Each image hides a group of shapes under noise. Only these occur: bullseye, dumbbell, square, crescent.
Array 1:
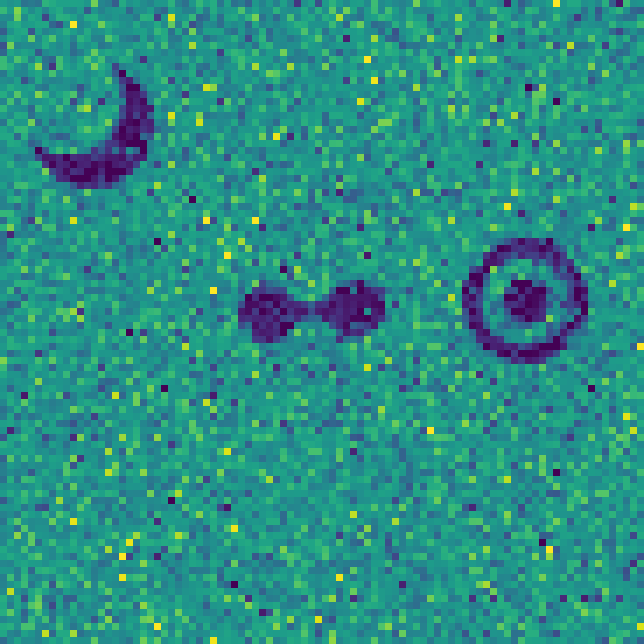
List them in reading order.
top left: crescent; centre: dumbbell; middle right: bullseye
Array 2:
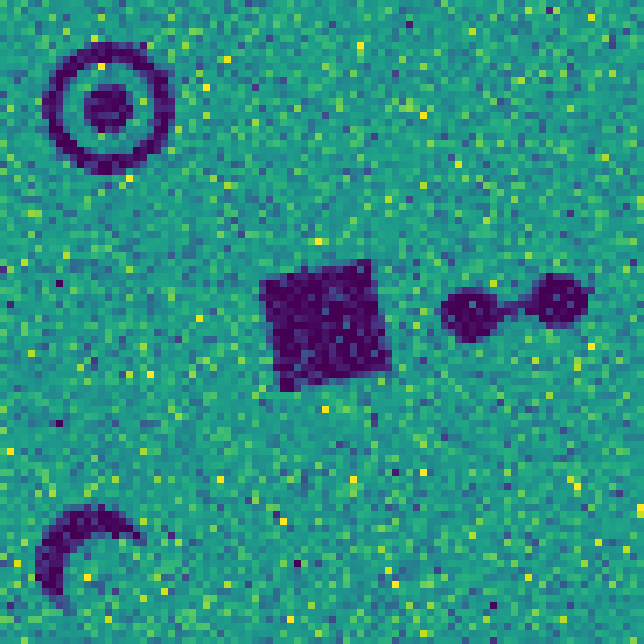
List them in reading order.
top left: bullseye; centre: square; middle right: dumbbell; bottom left: crescent
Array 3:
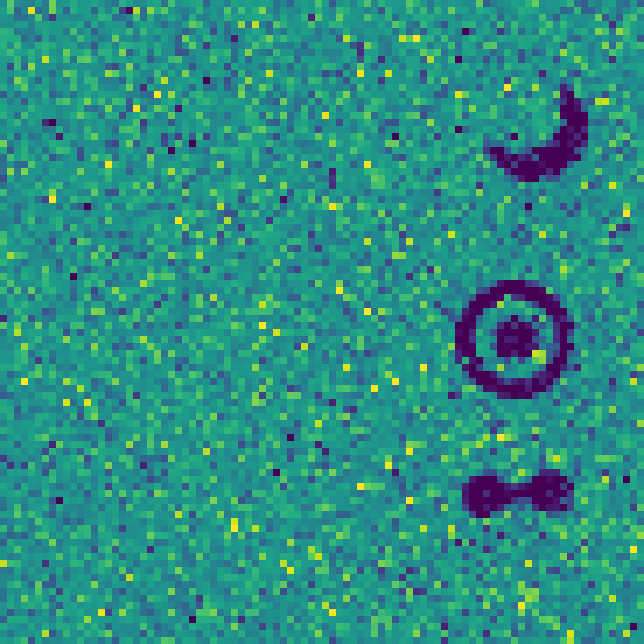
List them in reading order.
top right: crescent; middle right: bullseye; bottom right: dumbbell
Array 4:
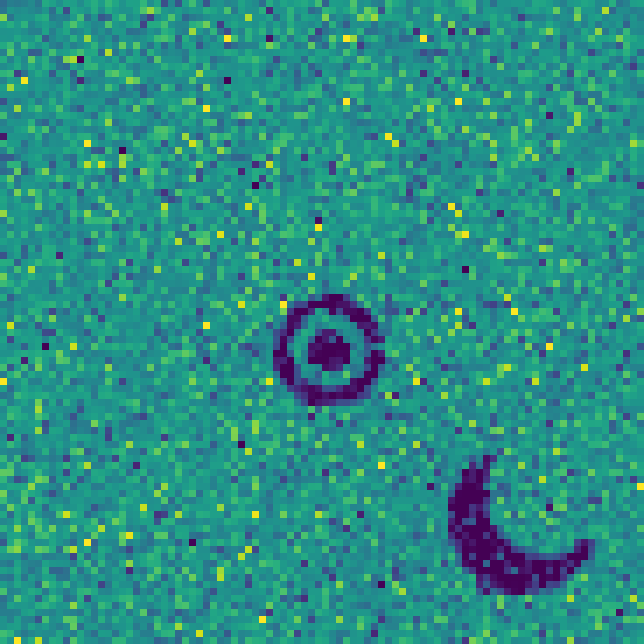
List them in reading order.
centre: bullseye; bottom right: crescent
